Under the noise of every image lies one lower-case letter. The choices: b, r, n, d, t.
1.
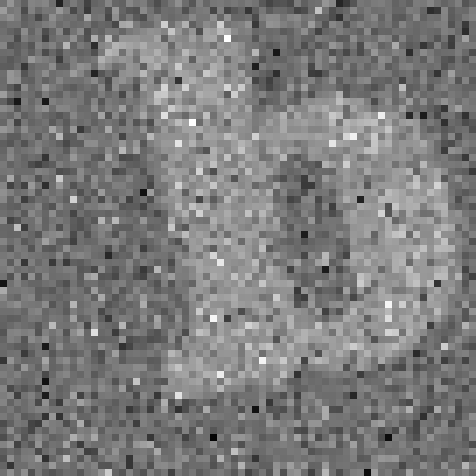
b
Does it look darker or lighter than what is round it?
lighter
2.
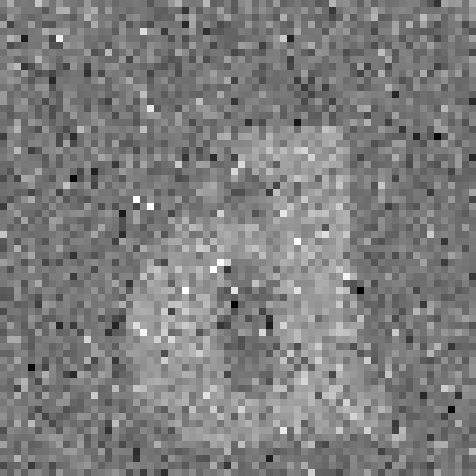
d
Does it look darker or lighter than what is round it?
lighter
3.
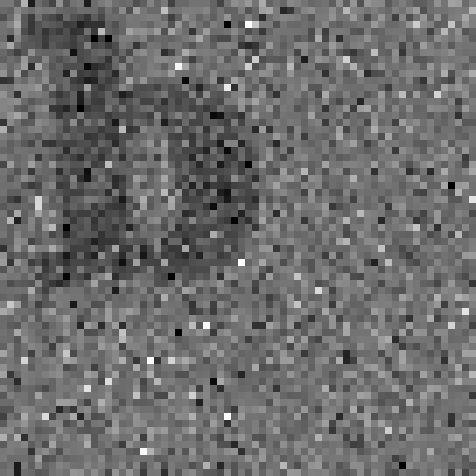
b
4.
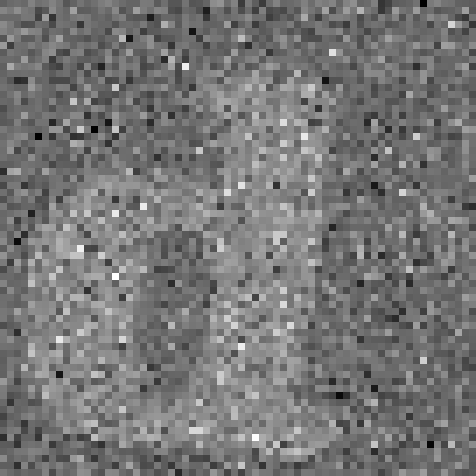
d
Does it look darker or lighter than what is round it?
lighter
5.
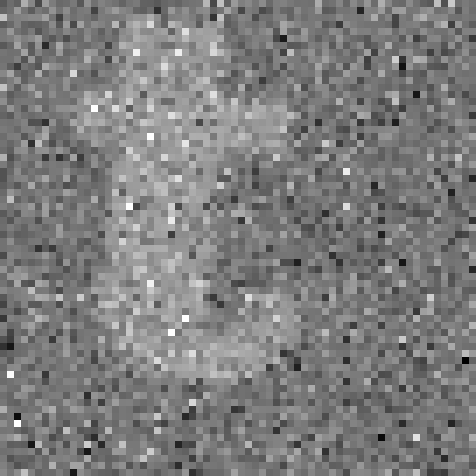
t
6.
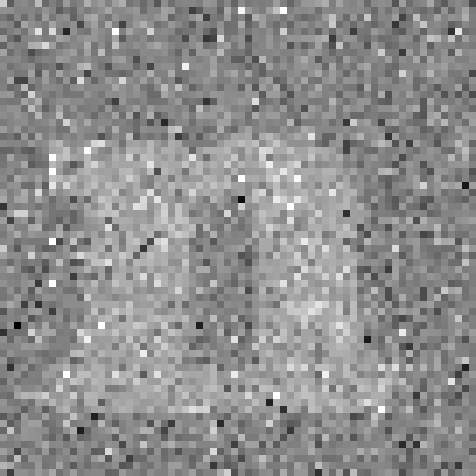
n
